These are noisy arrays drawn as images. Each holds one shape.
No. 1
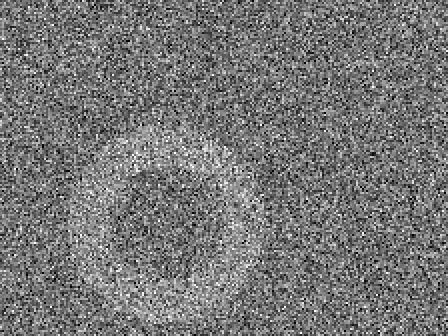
ring
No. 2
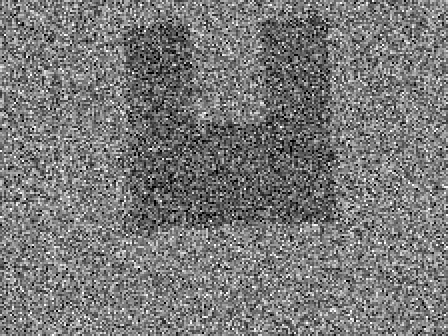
square with a notch
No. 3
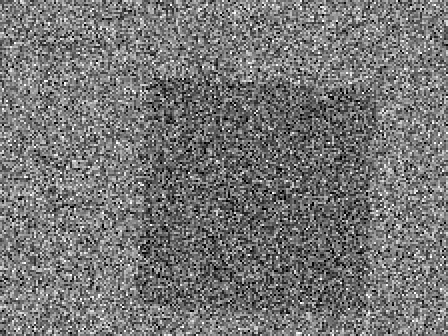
square
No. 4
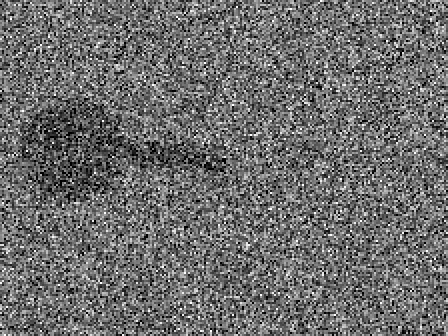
lollipop
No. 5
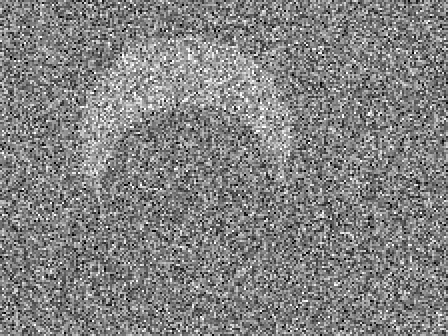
crescent
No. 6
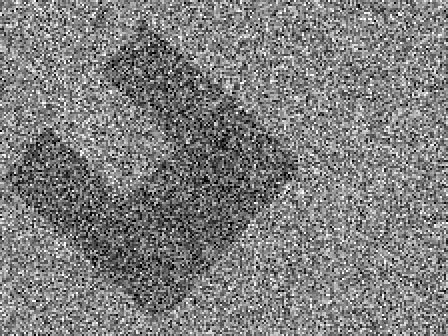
square with a notch
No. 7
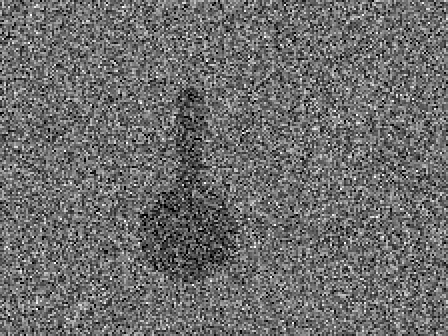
lollipop
